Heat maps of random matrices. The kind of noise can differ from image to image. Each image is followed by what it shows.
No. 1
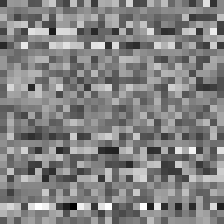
rows of uneven size
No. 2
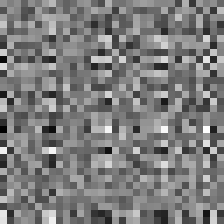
low rank plus noise
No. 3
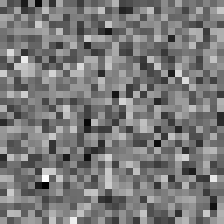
independent entries
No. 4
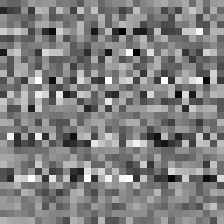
rows of uneven size
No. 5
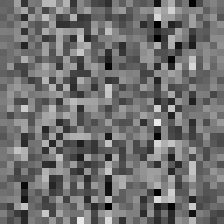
columns of uneven size
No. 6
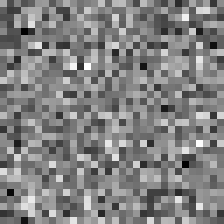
low rank plus noise
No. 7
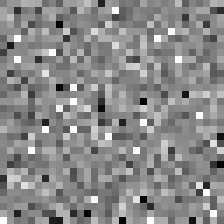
heavy tails
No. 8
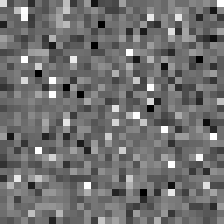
heavy tails
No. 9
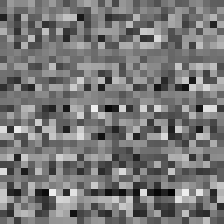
rows of uneven size
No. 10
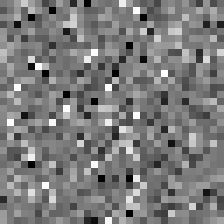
heavy tails
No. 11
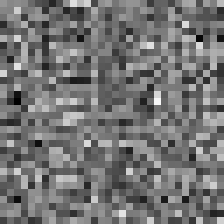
low rank plus noise
